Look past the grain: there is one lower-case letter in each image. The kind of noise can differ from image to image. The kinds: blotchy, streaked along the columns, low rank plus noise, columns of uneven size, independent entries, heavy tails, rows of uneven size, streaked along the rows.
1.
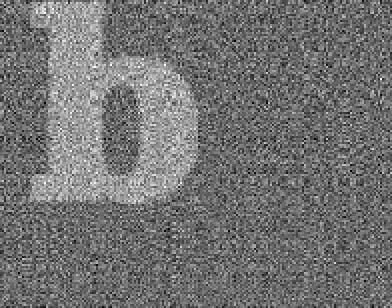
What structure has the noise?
low rank plus noise
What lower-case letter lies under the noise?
b
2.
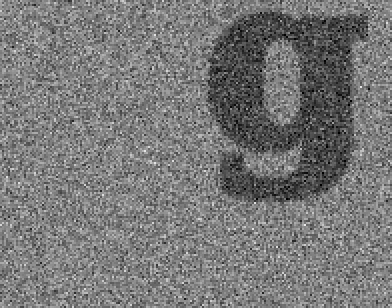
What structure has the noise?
independent entries
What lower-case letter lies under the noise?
g
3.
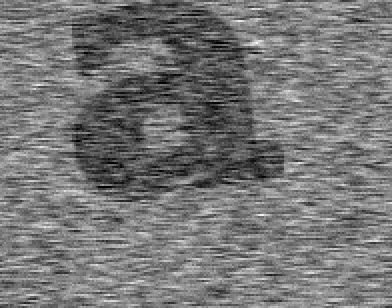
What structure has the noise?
streaked along the rows
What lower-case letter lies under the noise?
a
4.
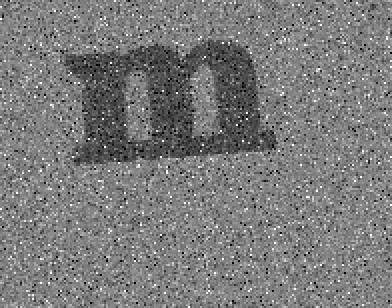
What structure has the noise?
heavy tails
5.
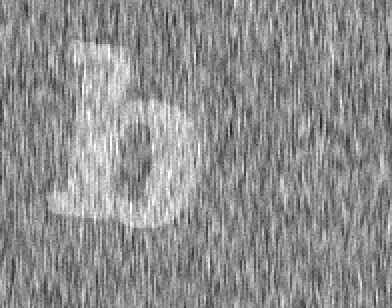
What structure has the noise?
streaked along the columns
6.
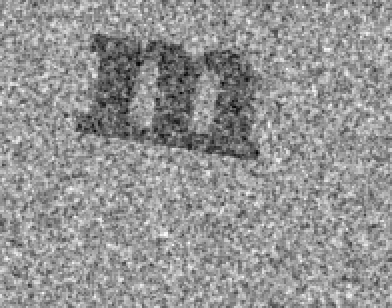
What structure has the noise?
blotchy
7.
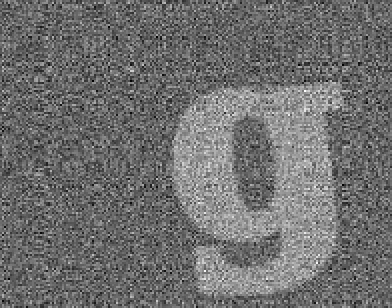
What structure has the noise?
low rank plus noise
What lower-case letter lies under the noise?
g
